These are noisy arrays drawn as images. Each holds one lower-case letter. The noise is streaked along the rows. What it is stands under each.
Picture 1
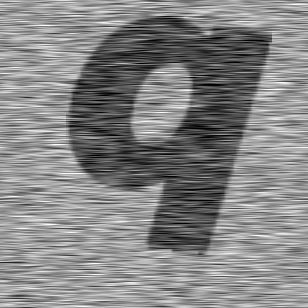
q
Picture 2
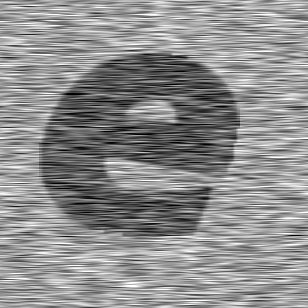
e
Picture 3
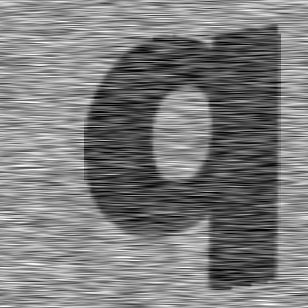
q
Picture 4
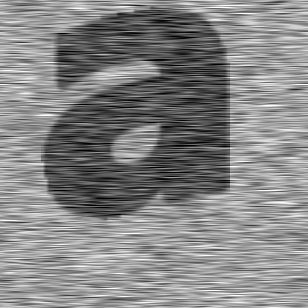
a
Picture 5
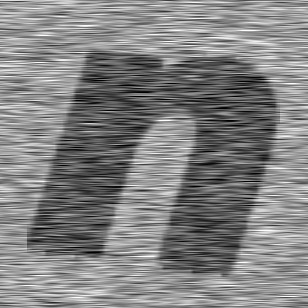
n
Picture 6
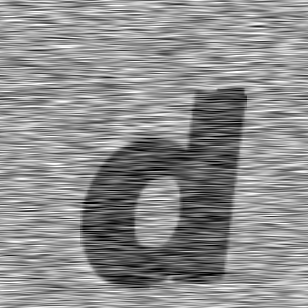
d
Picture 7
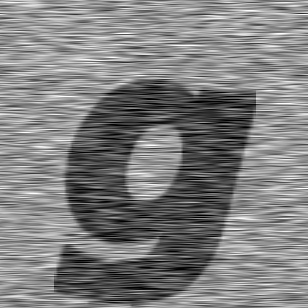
g
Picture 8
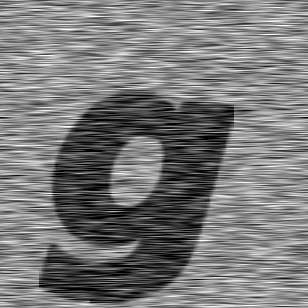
g
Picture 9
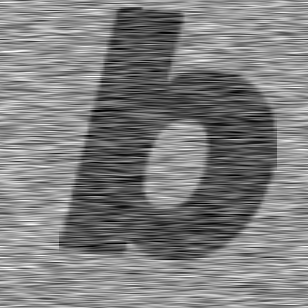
b
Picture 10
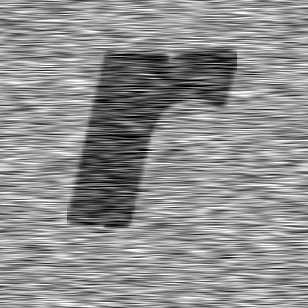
r
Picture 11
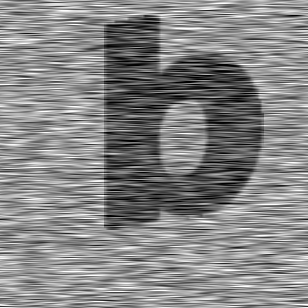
b
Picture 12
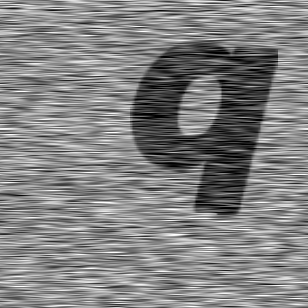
q
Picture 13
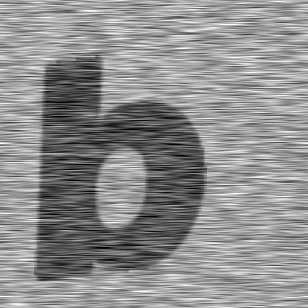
b
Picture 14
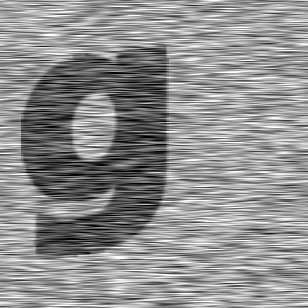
g
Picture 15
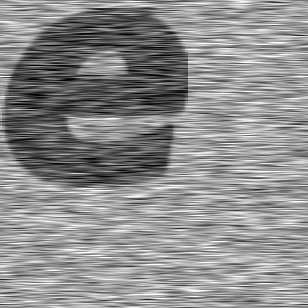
e
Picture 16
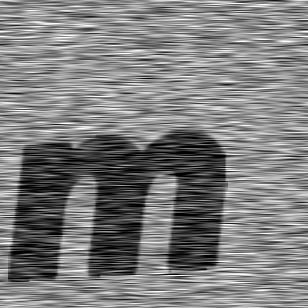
m
